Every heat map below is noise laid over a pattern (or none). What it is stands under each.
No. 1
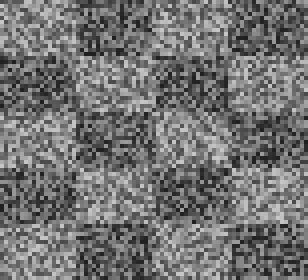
a checkerboard
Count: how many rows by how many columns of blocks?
5 by 4
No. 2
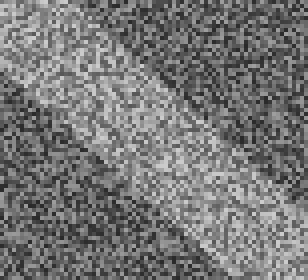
a diagonal band
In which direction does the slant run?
top left to bottom right
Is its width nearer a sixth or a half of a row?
a half
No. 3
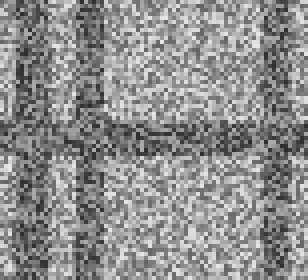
bands of rows crossing bands of columns
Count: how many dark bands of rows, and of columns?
1 and 3
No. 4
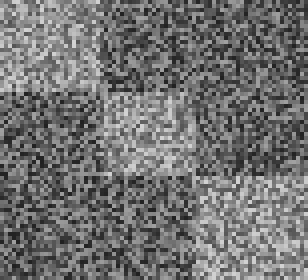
blocks along the diagonal
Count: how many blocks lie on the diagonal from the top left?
3
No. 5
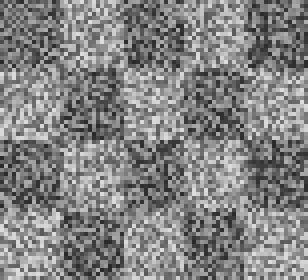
a checkerboard
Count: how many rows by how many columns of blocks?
4 by 5
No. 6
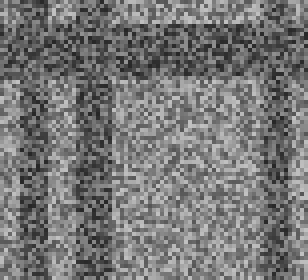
bands of rows crossing bands of columns
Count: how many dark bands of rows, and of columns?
1 and 3
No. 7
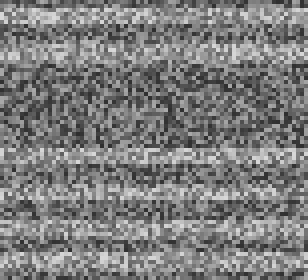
bands of rows
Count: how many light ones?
6
